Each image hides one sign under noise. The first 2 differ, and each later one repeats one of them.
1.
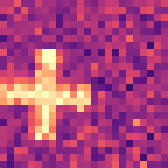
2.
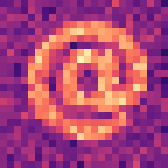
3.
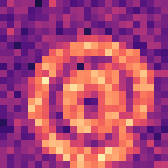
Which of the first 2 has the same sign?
2
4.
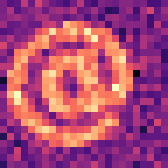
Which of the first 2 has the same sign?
2
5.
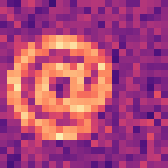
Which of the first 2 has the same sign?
2
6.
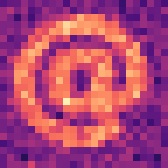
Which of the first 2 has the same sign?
2
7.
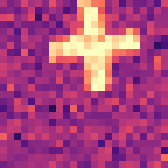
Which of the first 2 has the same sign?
1
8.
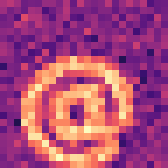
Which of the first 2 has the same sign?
2
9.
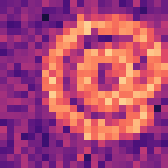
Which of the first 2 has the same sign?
2
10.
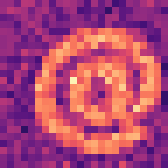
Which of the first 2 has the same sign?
2
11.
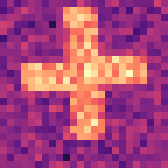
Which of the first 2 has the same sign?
1
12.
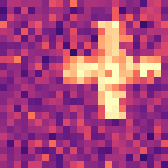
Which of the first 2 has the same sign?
1
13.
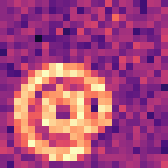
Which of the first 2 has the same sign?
2
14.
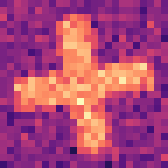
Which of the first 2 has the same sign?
1
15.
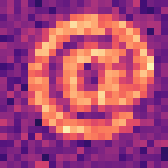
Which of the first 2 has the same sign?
2
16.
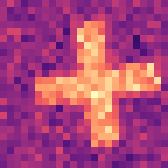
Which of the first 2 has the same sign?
1
